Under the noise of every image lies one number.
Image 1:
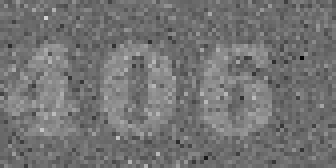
406
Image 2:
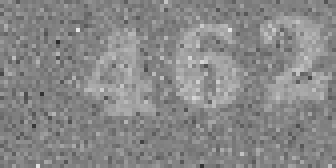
462
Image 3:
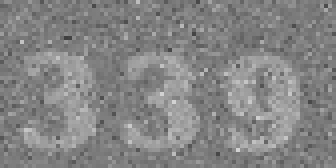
339
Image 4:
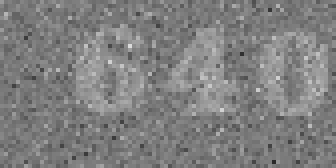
640
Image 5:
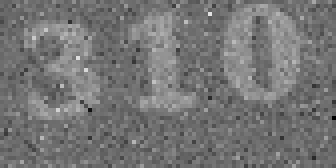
310
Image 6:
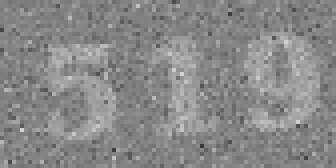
519
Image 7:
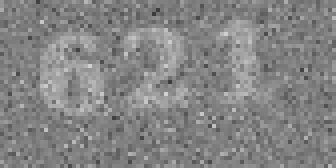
621
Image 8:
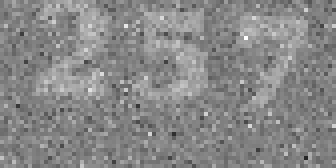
257
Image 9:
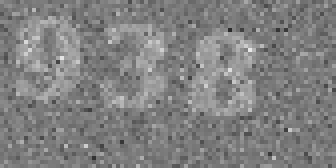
938
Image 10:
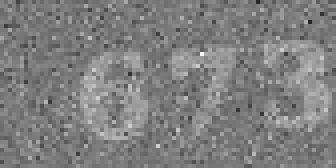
673
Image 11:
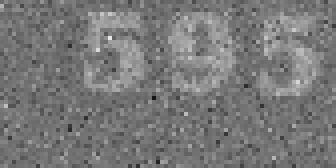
595
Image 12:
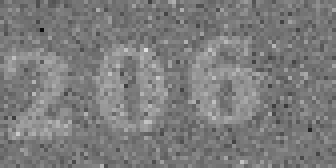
206
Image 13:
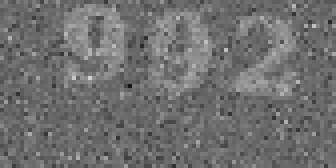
992
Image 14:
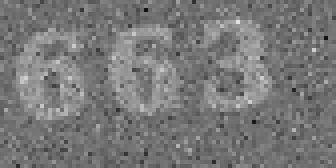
663
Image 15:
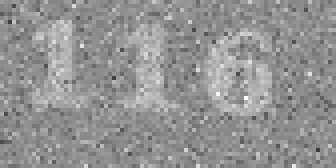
116
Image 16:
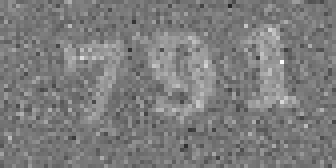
791
